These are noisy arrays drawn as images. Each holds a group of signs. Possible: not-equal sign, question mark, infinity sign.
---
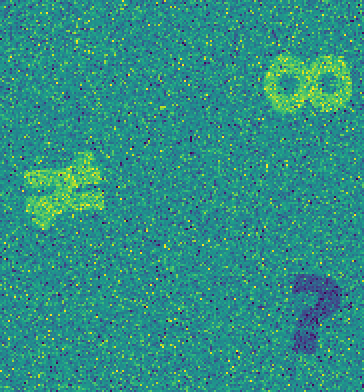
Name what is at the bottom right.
question mark
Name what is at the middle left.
not-equal sign
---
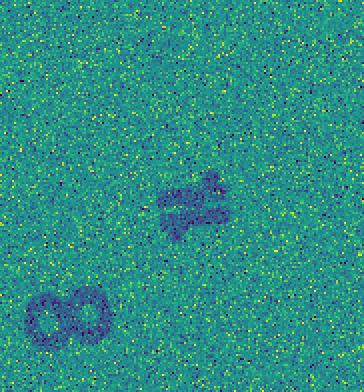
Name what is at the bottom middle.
nothing
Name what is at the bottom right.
nothing
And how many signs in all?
2
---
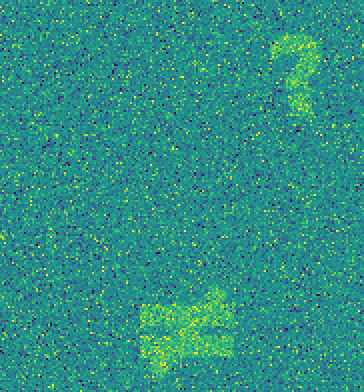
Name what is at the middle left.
nothing
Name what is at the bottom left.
nothing
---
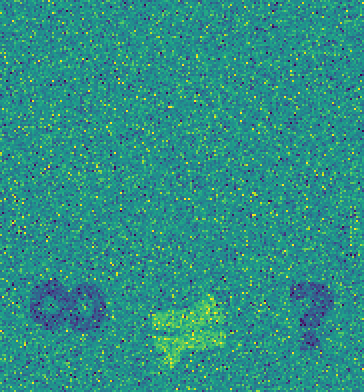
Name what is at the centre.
nothing
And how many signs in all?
3
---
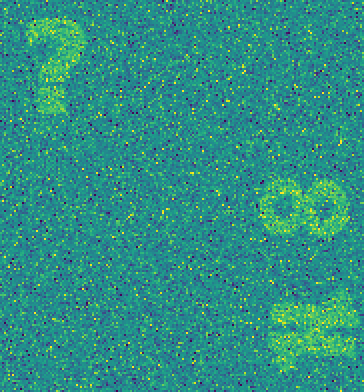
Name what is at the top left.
question mark
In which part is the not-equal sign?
bottom right
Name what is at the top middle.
nothing
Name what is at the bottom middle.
nothing
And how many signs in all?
3
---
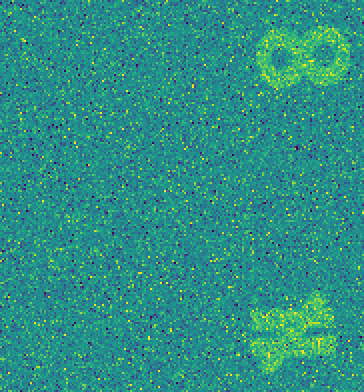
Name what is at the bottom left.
nothing
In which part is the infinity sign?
top right
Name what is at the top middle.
nothing
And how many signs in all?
2
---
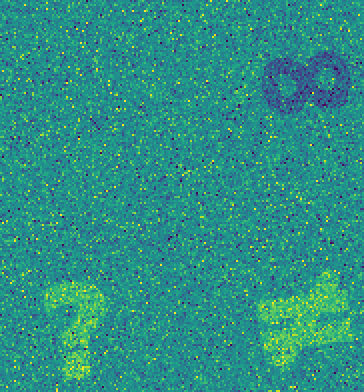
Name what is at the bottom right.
not-equal sign
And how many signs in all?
3
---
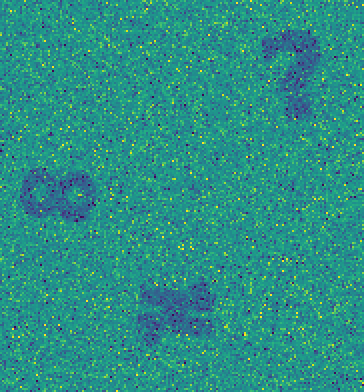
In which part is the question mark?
top right
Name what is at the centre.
nothing
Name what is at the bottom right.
nothing
